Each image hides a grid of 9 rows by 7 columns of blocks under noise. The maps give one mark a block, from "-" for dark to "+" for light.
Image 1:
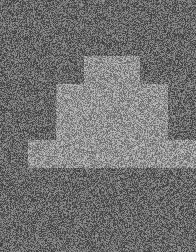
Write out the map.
- - - - - - -
- - - - - - -
- - - + + - -
- - + + + + -
- - + + + + -
- + + + + + +
- - - - - - -
- - - - - - -
- - - - - - -
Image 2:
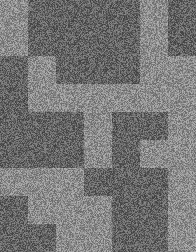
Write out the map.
+ - - - - + -
+ - - - - + -
- + - - - + +
- + + + + + +
- - - + - - +
- - - + - + +
+ + + - - - +
- + + + - - +
- - + + - - +
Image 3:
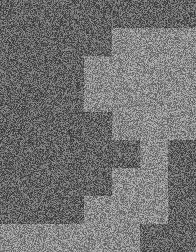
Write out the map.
- - - - - - -
- - - - + + +
- - - + + + +
- - - + + + +
- - - - + + +
- - - - - + -
- - - - + + -
- - - + + + -
+ + + + + - -
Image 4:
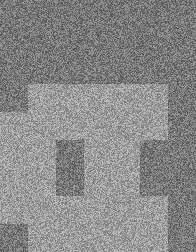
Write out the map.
- - - - - - -
- - - - - - -
- - - - - - -
- + + + + + -
+ + + + + + -
+ + - + + - -
+ + - + + - -
+ + + + + + -
- + + + + + -
